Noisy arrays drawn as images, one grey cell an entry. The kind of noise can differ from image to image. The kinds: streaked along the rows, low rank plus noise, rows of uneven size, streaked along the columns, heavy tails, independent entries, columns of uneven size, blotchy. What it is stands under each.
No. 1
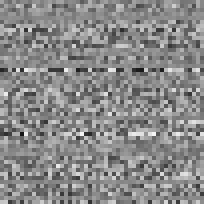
rows of uneven size
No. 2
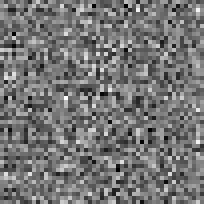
low rank plus noise
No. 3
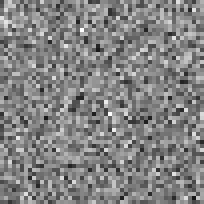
independent entries
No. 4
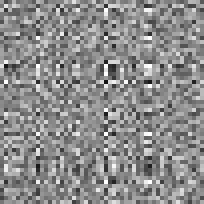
low rank plus noise
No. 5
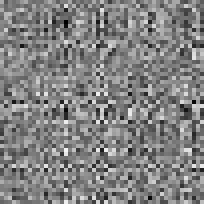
low rank plus noise
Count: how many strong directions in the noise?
two
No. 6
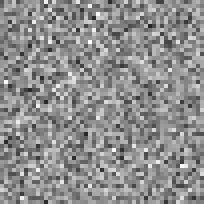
independent entries
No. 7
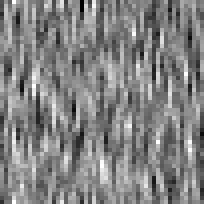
streaked along the columns
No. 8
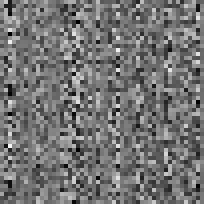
columns of uneven size
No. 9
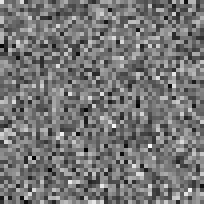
independent entries
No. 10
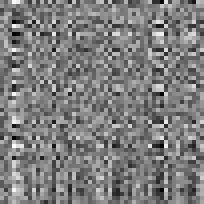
low rank plus noise
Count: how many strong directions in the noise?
one
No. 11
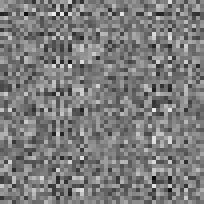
low rank plus noise
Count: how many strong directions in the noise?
two
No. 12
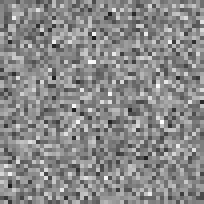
independent entries
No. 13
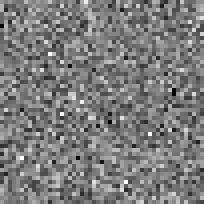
independent entries
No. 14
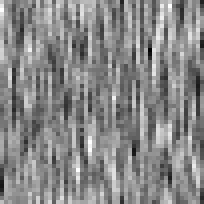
streaked along the columns
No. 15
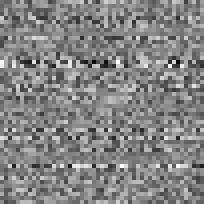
rows of uneven size
